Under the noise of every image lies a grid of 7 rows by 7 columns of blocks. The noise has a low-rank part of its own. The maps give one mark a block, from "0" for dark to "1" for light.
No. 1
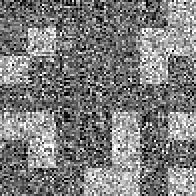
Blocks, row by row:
0 0 0 0 0 0 1
0 1 0 0 0 1 1
1 0 0 0 0 1 0
0 0 0 0 0 0 0
1 1 0 0 1 0 1
0 1 0 0 1 0 0
0 0 0 1 1 0 1
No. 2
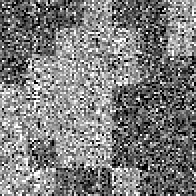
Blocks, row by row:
0 0 0 1 0 0 1
0 0 1 1 1 0 1
0 1 1 1 1 0 0
1 1 1 1 0 0 0
1 1 1 1 0 0 0
1 0 1 1 0 0 0
1 1 0 0 1 0 0
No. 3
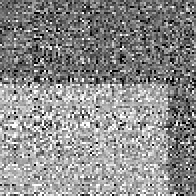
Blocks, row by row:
0 0 0 0 0 0 0
0 0 0 0 0 0 0
0 0 0 0 0 0 0
1 1 1 1 1 1 0
1 1 1 1 1 1 0
1 1 1 1 1 1 0
1 1 1 1 1 1 0
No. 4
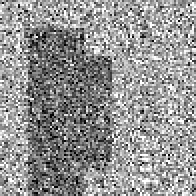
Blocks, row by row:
1 1 1 1 1 1 1
1 0 0 1 1 1 1
1 0 0 0 1 1 1
1 0 0 0 1 1 1
1 0 0 0 1 1 1
1 0 0 0 1 1 1
1 0 0 1 1 1 1
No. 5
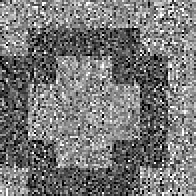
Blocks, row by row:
1 1 1 1 1 1 1
1 0 0 0 0 1 1
0 0 1 1 0 0 1
0 1 1 1 1 0 1
0 1 1 1 1 0 1
0 0 1 1 0 0 1
1 0 0 0 0 1 1
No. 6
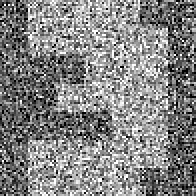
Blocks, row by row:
0 1 1 1 1 0 0
0 1 1 1 1 1 0
0 0 0 1 1 1 0
0 0 1 1 1 1 0
0 0 0 0 1 1 0
0 1 1 1 1 1 0
0 1 1 1 1 0 0
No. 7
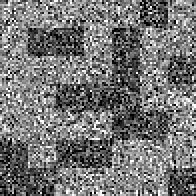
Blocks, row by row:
1 1 1 1 1 0 1
1 0 0 1 0 1 1
1 1 1 1 0 1 0
1 1 0 0 0 1 1
1 1 1 1 0 0 1
0 1 0 0 1 1 1
0 0 1 1 1 1 0
